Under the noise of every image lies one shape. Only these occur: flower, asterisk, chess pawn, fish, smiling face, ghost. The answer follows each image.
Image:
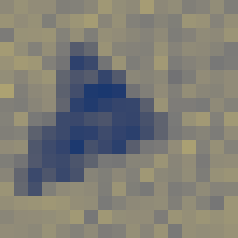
chess pawn
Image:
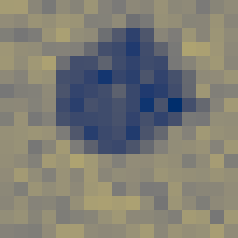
ghost
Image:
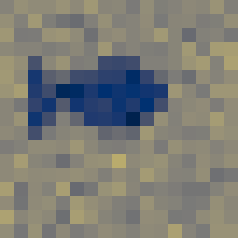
fish
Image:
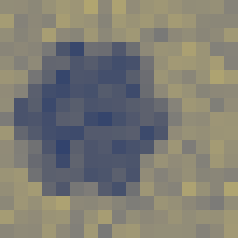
flower
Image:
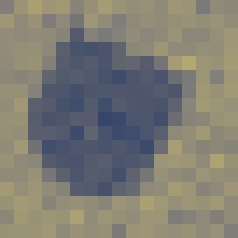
ghost
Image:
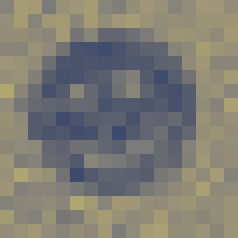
smiling face
